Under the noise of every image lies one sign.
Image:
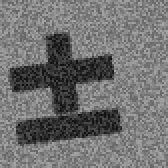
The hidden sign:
plus-minus sign
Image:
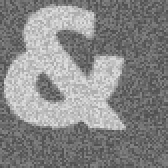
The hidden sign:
ampersand
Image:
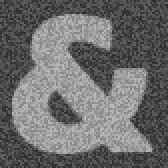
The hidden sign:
ampersand
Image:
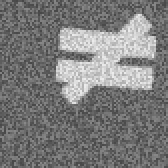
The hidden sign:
not-equal sign
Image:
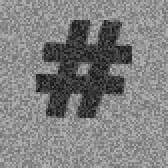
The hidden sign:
hash sign
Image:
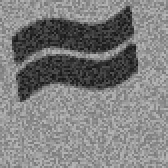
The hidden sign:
approximately sign
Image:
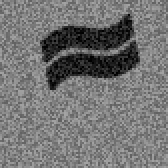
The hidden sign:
approximately sign
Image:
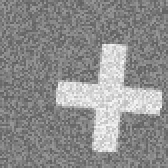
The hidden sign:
plus sign
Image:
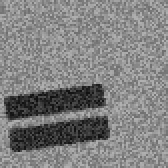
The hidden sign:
equals sign
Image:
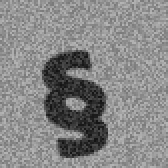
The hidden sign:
section sign
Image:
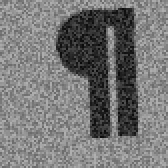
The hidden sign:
pilcrow
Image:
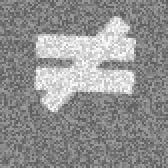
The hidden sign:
not-equal sign
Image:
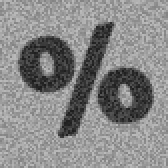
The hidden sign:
percent sign
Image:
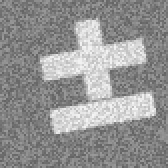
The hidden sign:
plus-minus sign
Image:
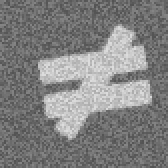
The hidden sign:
not-equal sign
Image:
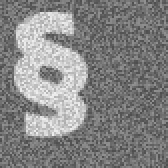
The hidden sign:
section sign
